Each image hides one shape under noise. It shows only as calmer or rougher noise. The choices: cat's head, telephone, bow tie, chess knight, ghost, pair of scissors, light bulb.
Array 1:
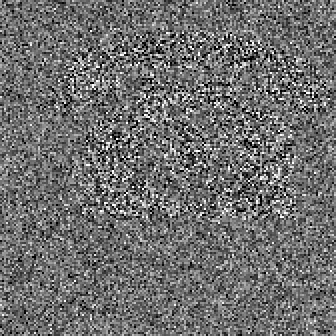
telephone
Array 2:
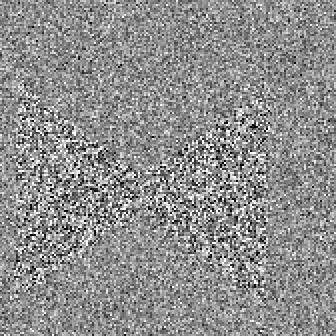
bow tie
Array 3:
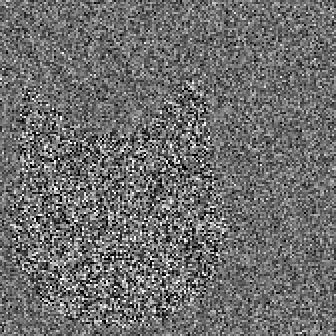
cat's head
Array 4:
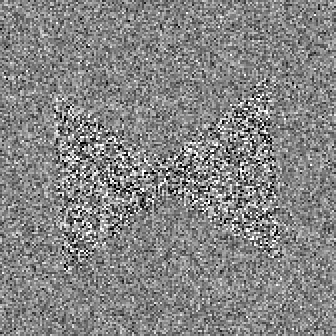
bow tie
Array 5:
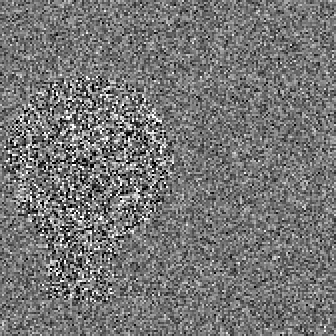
light bulb
